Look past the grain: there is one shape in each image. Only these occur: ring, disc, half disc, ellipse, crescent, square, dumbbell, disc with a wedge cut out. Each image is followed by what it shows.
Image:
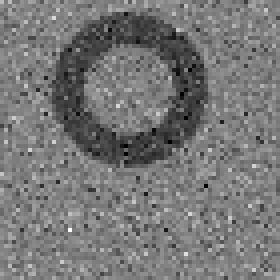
ring
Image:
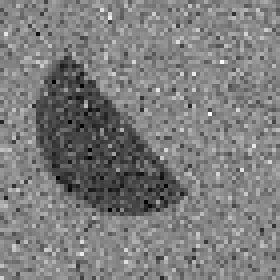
half disc
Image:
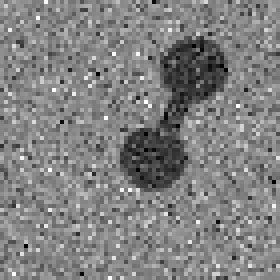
dumbbell
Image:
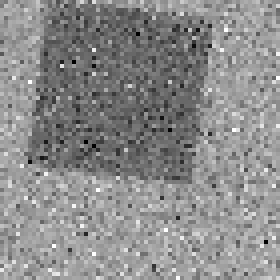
square
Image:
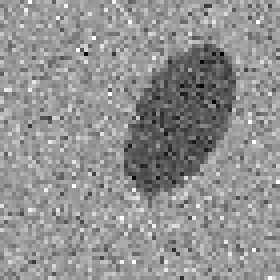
ellipse
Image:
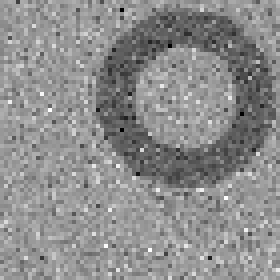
ring
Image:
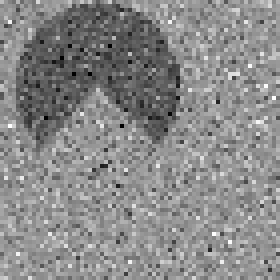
disc with a wedge cut out
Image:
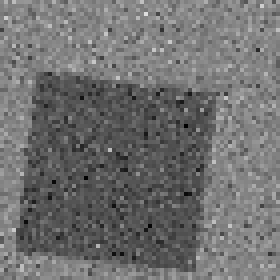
square
